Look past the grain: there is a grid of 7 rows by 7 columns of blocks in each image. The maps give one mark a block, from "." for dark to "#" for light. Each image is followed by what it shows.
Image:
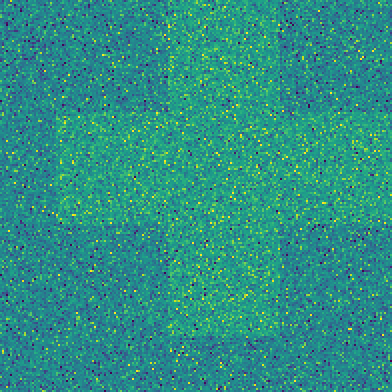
. . . # # . .
. . . # # . .
. # # # # # #
. # # # # # #
. . . # # . .
. . . # # . .
. . . . . . .
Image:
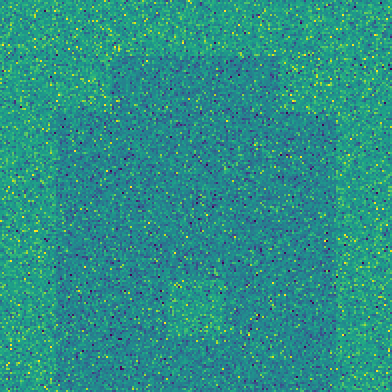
# # # # # # #
# # . . . # #
# . . . . . #
# . . . . . #
# . . . . . #
# . . # . . #
# . . . . . #
